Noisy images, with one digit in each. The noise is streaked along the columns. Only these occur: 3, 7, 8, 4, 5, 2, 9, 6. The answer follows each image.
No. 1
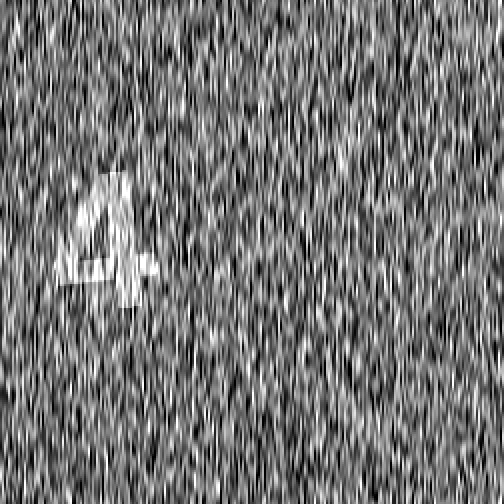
4
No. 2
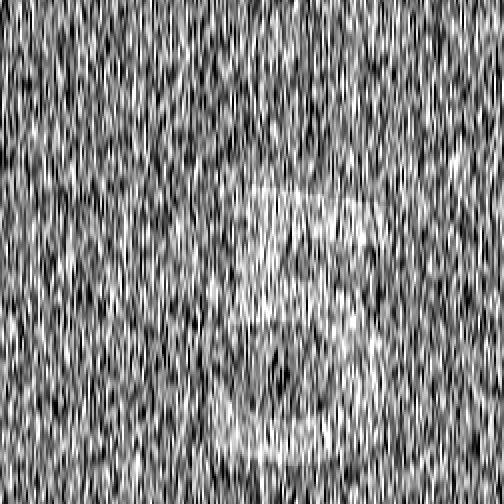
5
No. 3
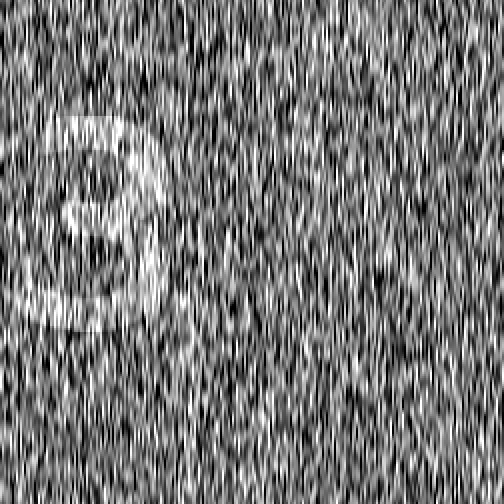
3
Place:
middle left
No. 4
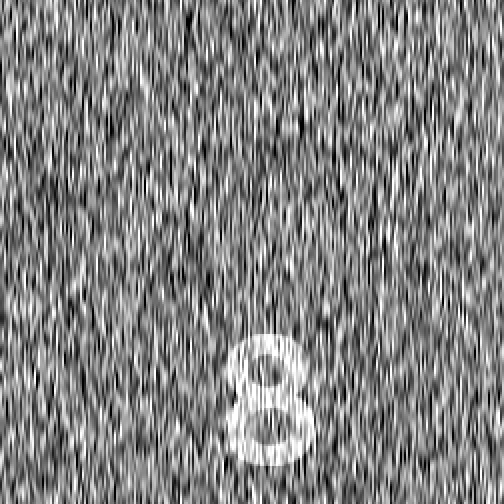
8
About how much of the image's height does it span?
a quarter
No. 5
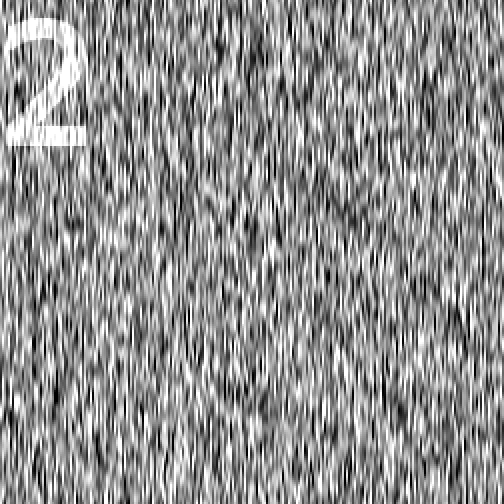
2
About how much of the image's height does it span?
a quarter
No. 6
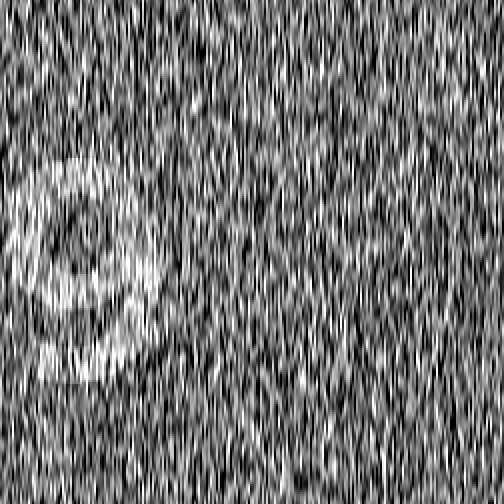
9
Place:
middle left
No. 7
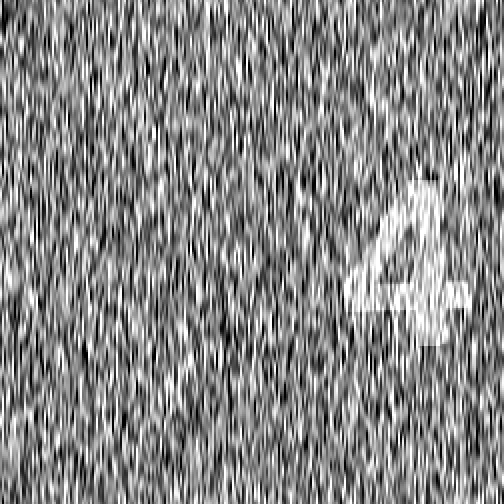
4
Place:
middle right
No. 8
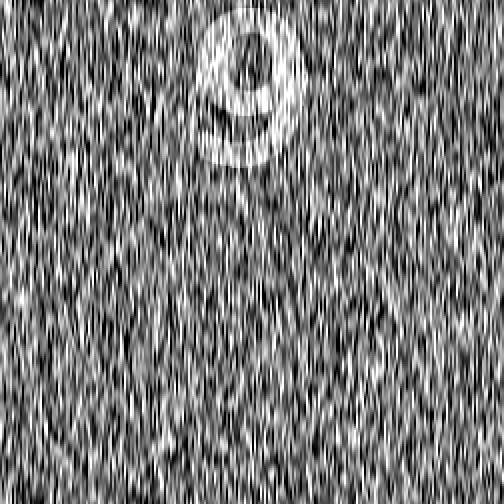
9
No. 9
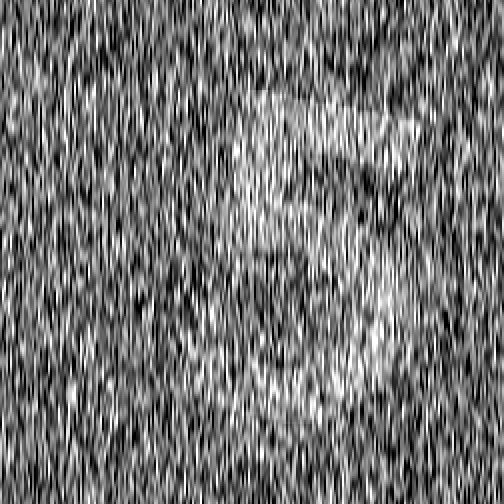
5
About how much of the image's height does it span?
two thirds
